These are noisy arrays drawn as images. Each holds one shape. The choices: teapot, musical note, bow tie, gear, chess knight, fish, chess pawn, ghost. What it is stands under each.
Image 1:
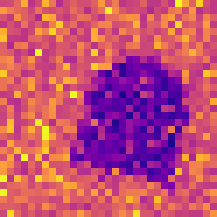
ghost
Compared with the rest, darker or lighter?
darker
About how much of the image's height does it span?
two thirds
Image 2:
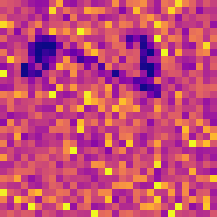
musical note
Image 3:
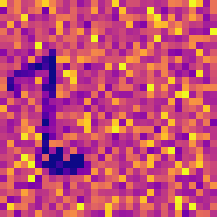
musical note
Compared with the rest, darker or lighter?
darker
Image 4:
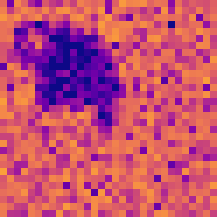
teapot
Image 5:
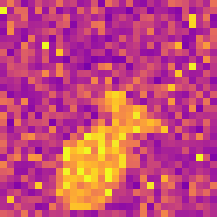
fish
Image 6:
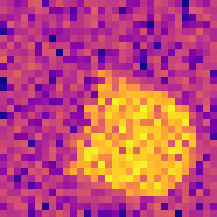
ghost
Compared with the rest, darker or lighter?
lighter
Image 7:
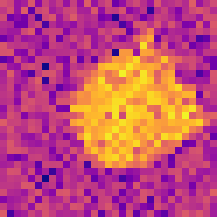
ghost
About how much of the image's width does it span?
two thirds
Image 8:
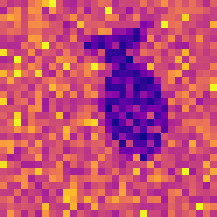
fish
